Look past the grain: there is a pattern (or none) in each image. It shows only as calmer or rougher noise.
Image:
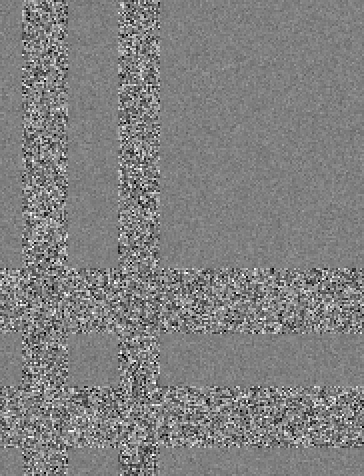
bands of rows crossing bands of columns
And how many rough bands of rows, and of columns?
2 and 2
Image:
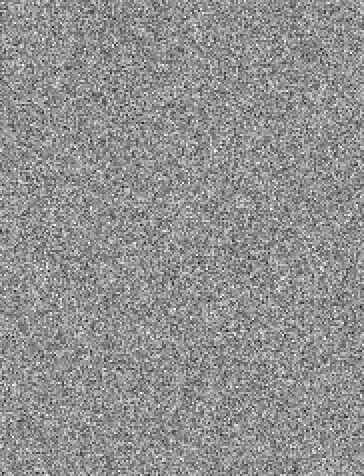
only noise
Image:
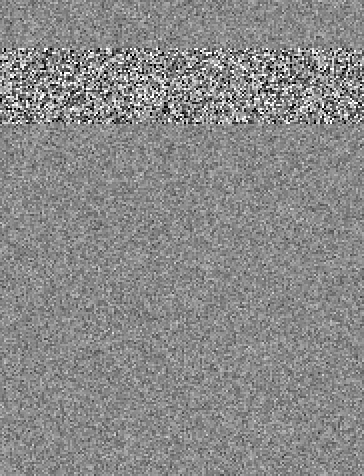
one band of rows
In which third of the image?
top
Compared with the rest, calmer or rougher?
rougher
